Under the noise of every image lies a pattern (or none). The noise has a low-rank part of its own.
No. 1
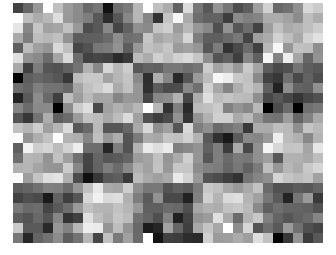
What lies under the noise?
a checkerboard
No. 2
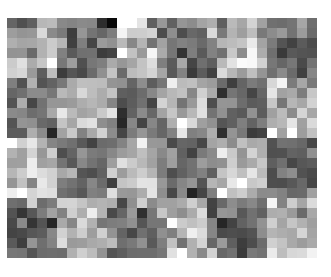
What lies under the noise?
a checkerboard
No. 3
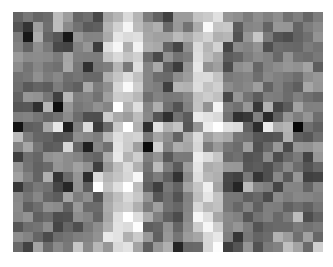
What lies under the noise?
bands of columns
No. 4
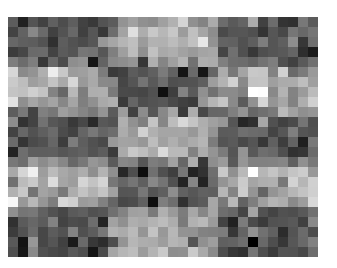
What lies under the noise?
a checkerboard
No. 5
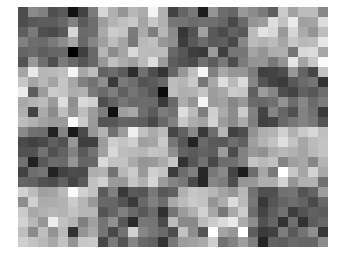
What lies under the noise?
a checkerboard
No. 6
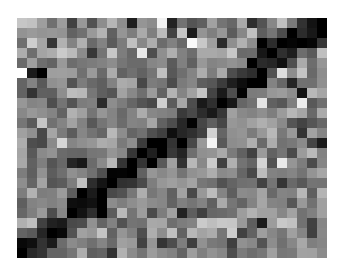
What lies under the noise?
a diagonal band
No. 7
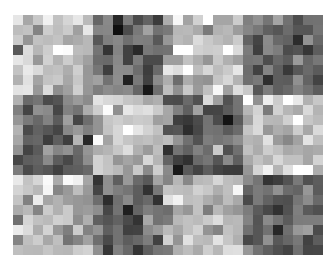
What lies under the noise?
a checkerboard
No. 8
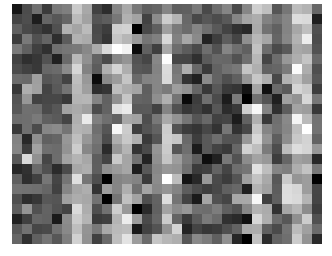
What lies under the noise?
bands of columns
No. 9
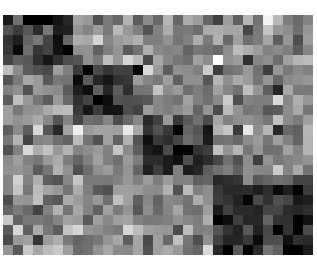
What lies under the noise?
blocks along the diagonal
